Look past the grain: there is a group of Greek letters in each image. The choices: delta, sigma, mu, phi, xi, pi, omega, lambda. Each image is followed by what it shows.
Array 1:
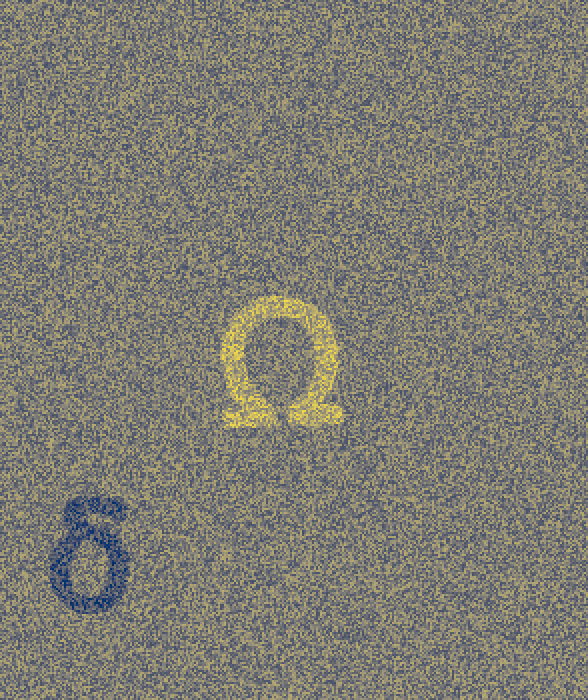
centre: light omega; bottom left: dark delta
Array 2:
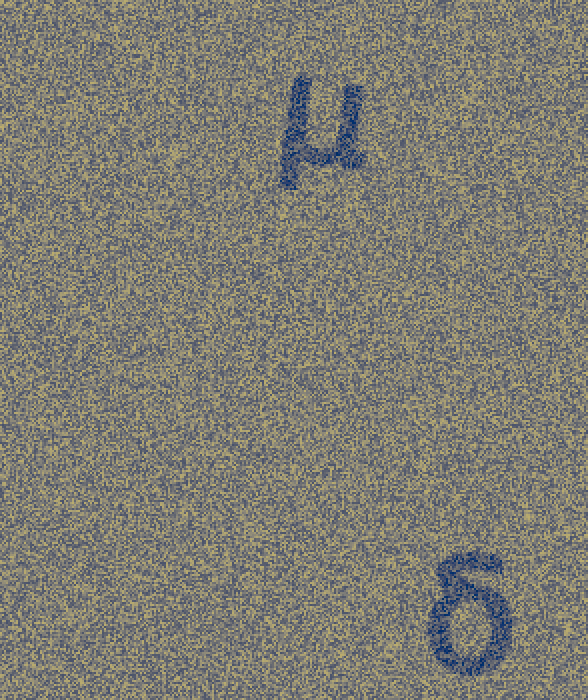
top middle: dark mu; bottom right: dark delta
